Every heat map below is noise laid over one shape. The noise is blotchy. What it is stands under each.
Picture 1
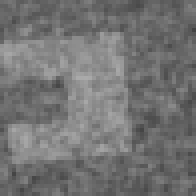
square with a notch
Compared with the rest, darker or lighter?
lighter
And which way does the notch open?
left
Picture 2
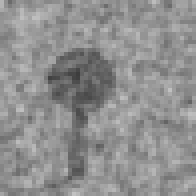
lollipop
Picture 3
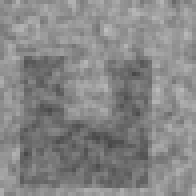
square with a notch
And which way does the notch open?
up
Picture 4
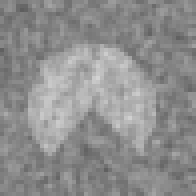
disc with a wedge cut out
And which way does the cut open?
down
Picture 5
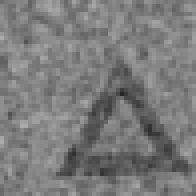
triangle frame
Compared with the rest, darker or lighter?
darker
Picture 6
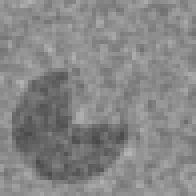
disc with a wedge cut out
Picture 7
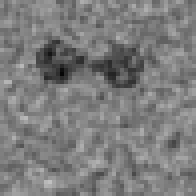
dumbbell
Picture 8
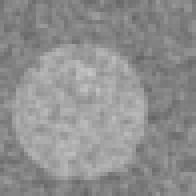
disc
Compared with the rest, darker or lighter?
lighter
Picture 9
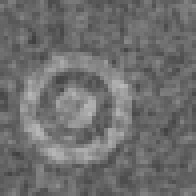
bullseye
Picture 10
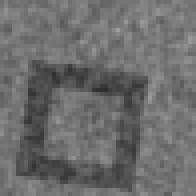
square frame
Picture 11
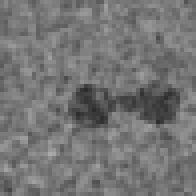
dumbbell
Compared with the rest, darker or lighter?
darker
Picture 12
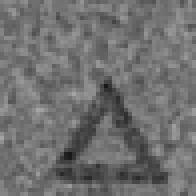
triangle frame
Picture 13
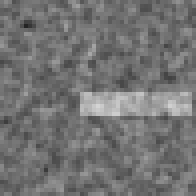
bar
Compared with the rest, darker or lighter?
lighter
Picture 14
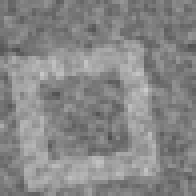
square frame
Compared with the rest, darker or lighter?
lighter
